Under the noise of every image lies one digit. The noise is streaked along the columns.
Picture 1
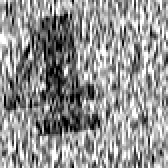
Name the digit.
4
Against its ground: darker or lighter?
darker
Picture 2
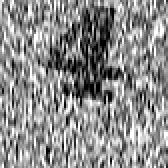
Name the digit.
4
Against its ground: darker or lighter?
darker
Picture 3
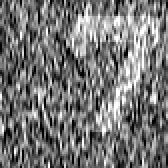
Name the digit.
7
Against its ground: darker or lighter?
lighter
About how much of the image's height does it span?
two thirds
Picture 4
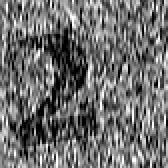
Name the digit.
2
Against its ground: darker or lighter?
darker
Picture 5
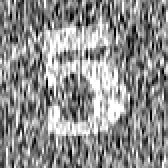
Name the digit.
5
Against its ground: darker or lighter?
lighter
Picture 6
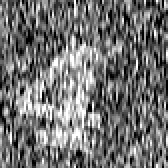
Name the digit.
4
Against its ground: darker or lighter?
lighter
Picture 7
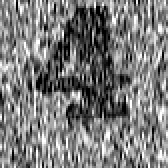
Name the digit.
4
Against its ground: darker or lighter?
darker
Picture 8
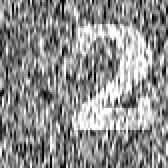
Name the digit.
2
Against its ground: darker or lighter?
lighter
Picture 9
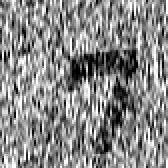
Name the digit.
7
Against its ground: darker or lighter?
darker
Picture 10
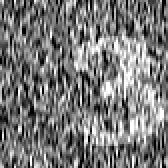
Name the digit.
3
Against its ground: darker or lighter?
lighter
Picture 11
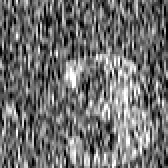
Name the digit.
3
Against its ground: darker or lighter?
lighter
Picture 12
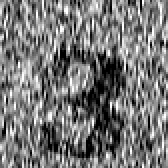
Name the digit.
3
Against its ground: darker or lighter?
darker
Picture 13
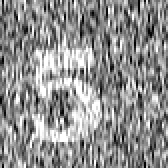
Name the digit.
5
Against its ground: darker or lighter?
lighter
